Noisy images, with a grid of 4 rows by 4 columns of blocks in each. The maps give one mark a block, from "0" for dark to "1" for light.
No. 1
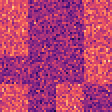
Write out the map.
1001
1001
0001
1010
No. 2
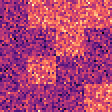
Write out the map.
0111
0010
0100
0001
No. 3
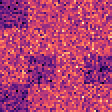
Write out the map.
0111
1111
1010
0111
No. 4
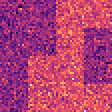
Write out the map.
0011
0010
0110
0111
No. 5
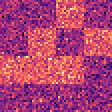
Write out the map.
0010
0101
1110
0000
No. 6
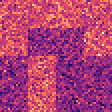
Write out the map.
1111
1001
0100
0100
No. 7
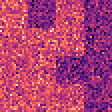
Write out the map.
1010
1110
1100
1110
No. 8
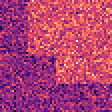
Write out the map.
0111
0111
0011
0000
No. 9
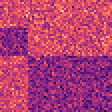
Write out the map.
1111
0111
1000
1000
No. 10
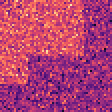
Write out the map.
1110
1110
1000
0000
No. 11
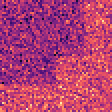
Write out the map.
0001
0001
0011
1111
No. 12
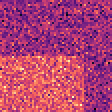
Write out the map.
0000
0000
1110
1110
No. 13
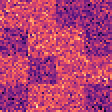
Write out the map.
1100
0110
1011
0110
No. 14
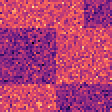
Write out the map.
1110
0011
0011
1100
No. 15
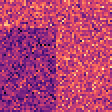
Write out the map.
1111
0011
0011
0011
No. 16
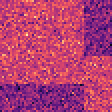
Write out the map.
1110
1110
1111
0001
